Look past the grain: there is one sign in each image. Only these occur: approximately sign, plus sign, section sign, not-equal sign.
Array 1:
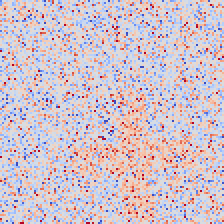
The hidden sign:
plus sign
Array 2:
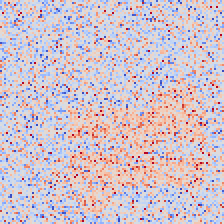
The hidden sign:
not-equal sign
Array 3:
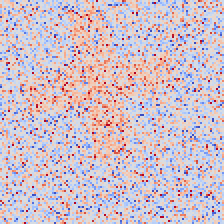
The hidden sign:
plus sign
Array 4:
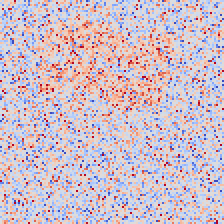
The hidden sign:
approximately sign
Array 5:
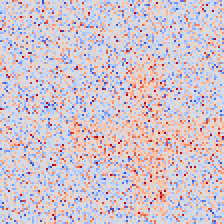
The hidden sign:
plus sign
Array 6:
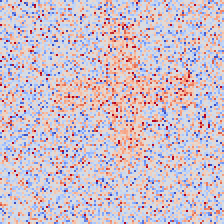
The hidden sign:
plus sign
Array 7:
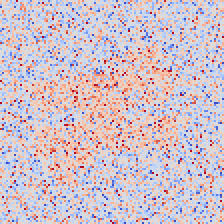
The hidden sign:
not-equal sign
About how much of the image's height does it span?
two thirds
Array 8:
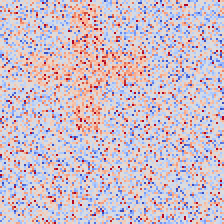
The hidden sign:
plus sign
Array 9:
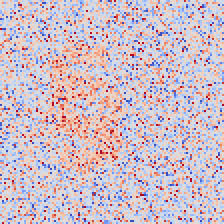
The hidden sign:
section sign
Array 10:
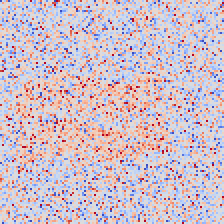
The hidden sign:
approximately sign
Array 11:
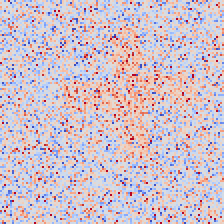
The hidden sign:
plus sign
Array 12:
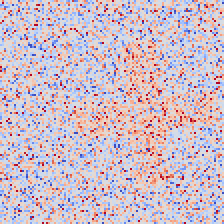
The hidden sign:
plus sign
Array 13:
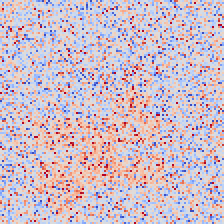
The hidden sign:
not-equal sign
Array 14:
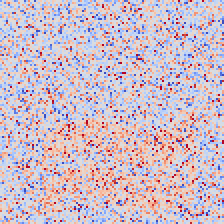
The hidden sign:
approximately sign
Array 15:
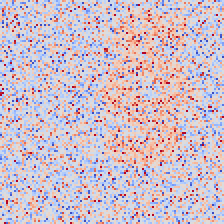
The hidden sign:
section sign
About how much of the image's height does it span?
two thirds
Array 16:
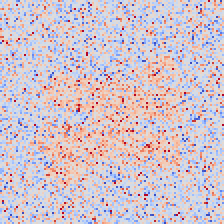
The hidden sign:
not-equal sign
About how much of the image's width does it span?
two thirds
